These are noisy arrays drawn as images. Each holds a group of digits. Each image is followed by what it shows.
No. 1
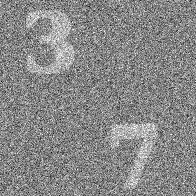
top left: light 3; bottom right: light 7
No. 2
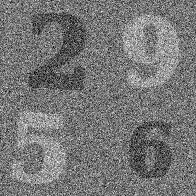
top left: dark 2; top right: light 9; bottom left: light 5; bottom right: dark 6
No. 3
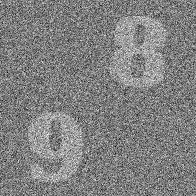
top right: light 8; bottom left: light 9
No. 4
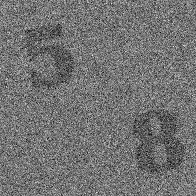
top left: dark 5; bottom right: dark 8
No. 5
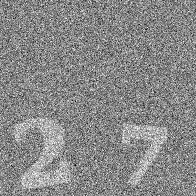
bottom left: light 2; bottom right: light 7
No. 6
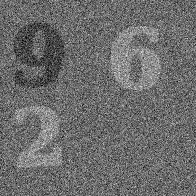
top left: dark 9; top right: light 6; bottom left: light 2
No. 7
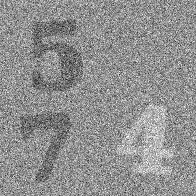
top left: dark 5; bottom left: dark 7; bottom right: light 4
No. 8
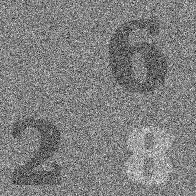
top right: dark 6; bottom left: dark 2; bottom right: light 8
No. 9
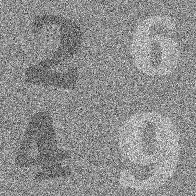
top left: dark 2; top right: light 6; bottom left: dark 4; bottom right: light 9
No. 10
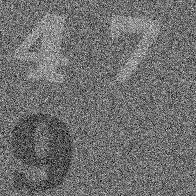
top left: light 4; top right: light 7; bottom left: dark 9
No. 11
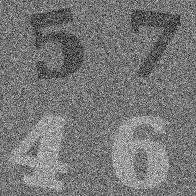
top left: dark 5; top right: dark 7; bottom left: light 4; bottom right: light 6
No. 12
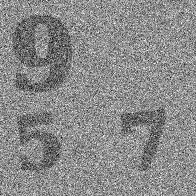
top left: dark 9; bottom left: dark 5; bottom right: dark 7
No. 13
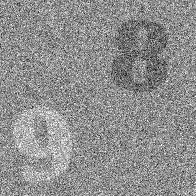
top right: dark 8; bottom left: light 9
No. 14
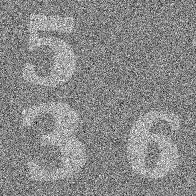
top left: light 5; bottom left: light 3; bottom right: light 6
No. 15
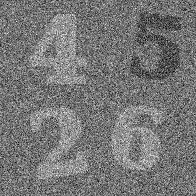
top left: light 4; top right: dark 5; bottom left: light 2; bottom right: light 6
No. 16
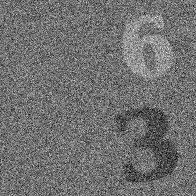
top right: light 6; bottom right: dark 3
